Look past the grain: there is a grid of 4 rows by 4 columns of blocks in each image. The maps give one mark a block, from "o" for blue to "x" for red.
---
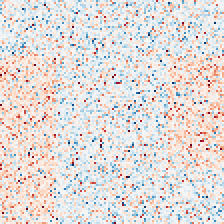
oooo
xoox
xoox
xooo
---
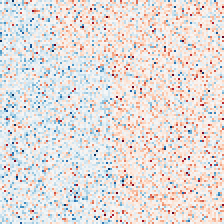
oxxx
ooxx
ooxx
ooxx
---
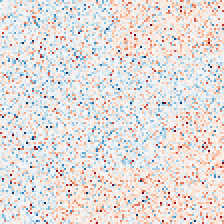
ooxx
oooo
ooox
oxxx
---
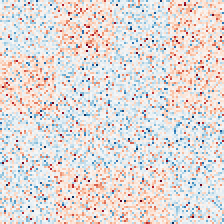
oxox
xoox
oooo
oxxo
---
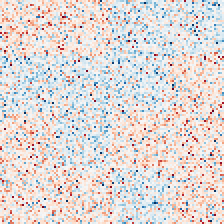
xxoo
ooox
xoxx
xxox
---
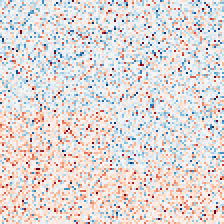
oooo
oooo
xxoo
xxxx
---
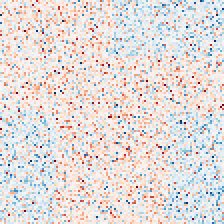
xxoo
xxxx
oxxo
oxxo
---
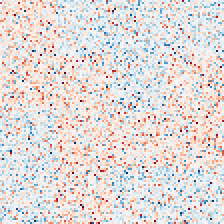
xooo
xxox
oxxx
oxoo
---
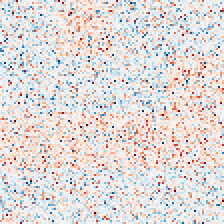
oxoo
ooox
xxxx
oooo
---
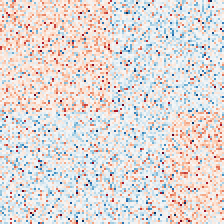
xxoo
xxoo
ooox
ooox
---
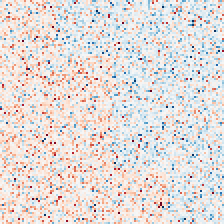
xooo
xxoo
xxoo
xxxo
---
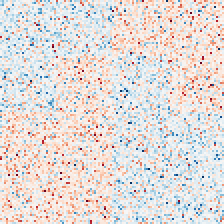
ooxx
oxox
xxoo
xxoo
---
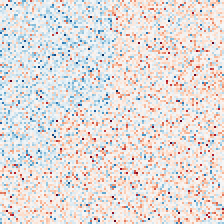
ooxx
ooxx
oxxx
xxxx
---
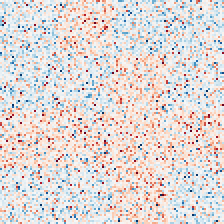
oxoo
ooxo
xxxx
ooxo
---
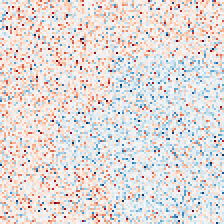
xxxx
xxoo
xooo
xxoo
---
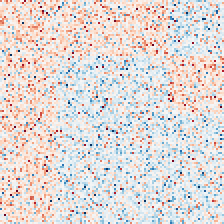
xxxo
xoox
xooo
xooo
